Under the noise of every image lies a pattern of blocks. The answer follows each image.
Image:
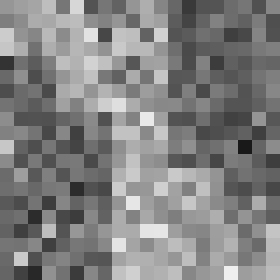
the same after a half turn
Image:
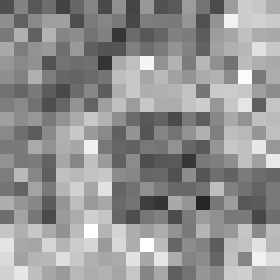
mirrored about the diagonal from the top left
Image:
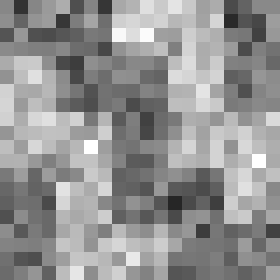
the same after a half turn
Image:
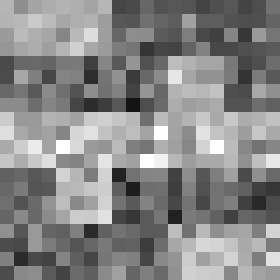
the same after a half turn
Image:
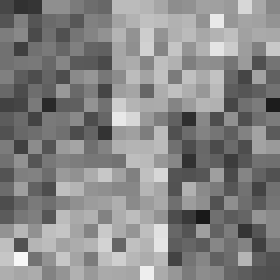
the same after a half turn
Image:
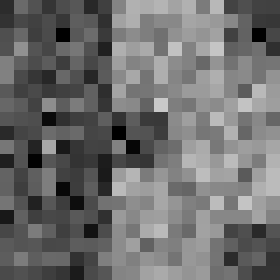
top and bottom mirror each other
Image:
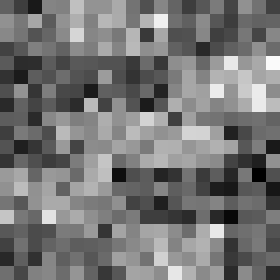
the same after a half turn
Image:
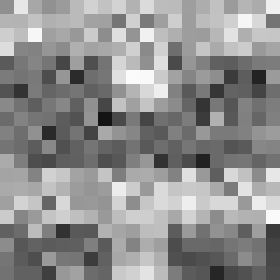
left and right mirror each other
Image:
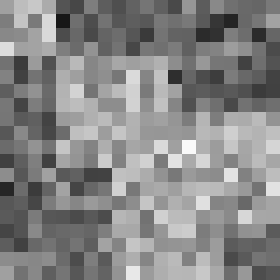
mirrored about the diagonal from the top left
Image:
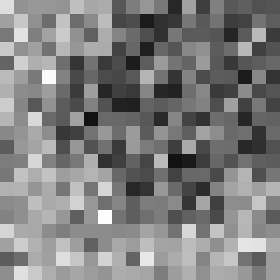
mirrored about the diagonal from the bottom left
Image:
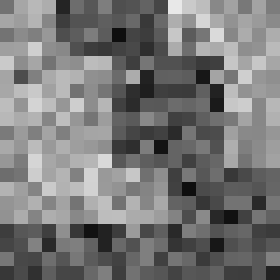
no symmetry
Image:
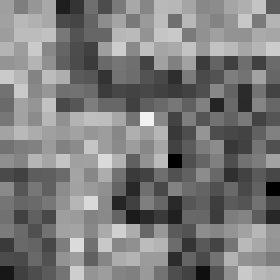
no symmetry
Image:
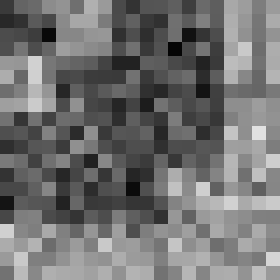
mirrored about the diagonal from the top left
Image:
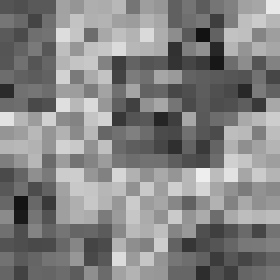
mirrored about the diagonal from the bottom left
